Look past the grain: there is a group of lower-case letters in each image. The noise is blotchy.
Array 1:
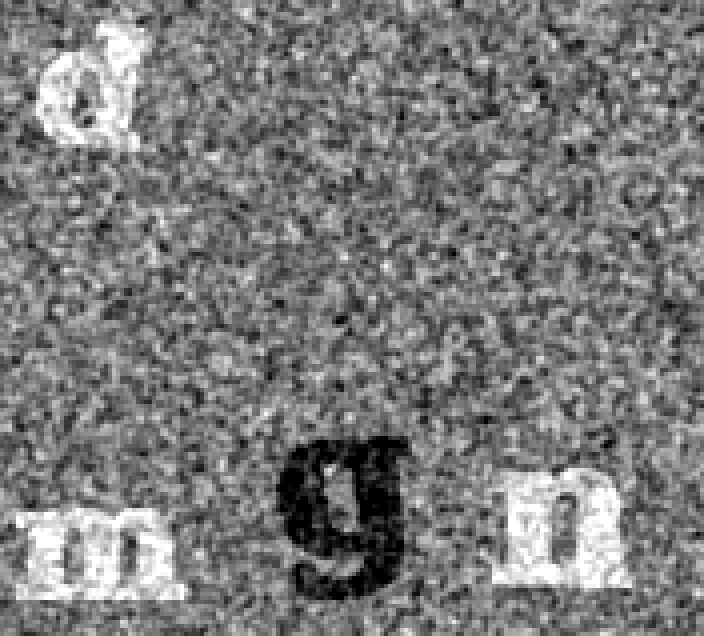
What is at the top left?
d
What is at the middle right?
nothing
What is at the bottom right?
n
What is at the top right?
nothing
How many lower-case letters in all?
4
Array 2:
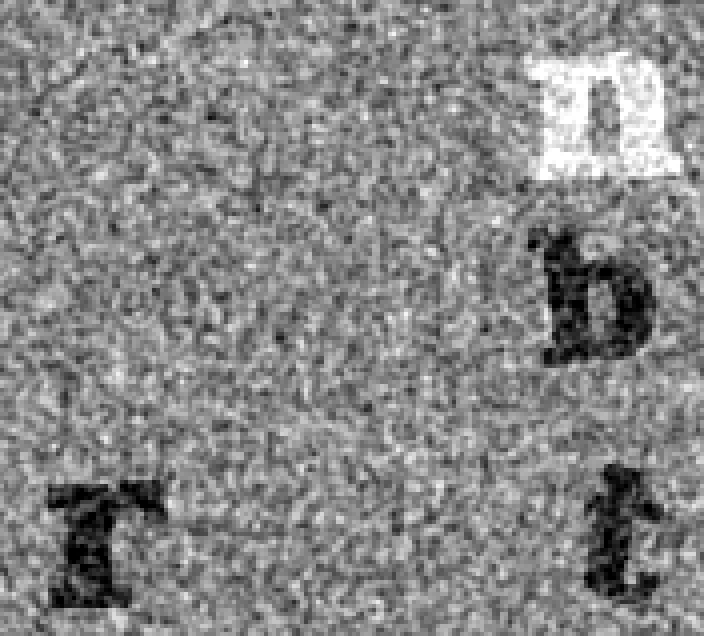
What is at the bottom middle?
nothing
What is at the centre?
nothing
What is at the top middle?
nothing
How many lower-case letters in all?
4
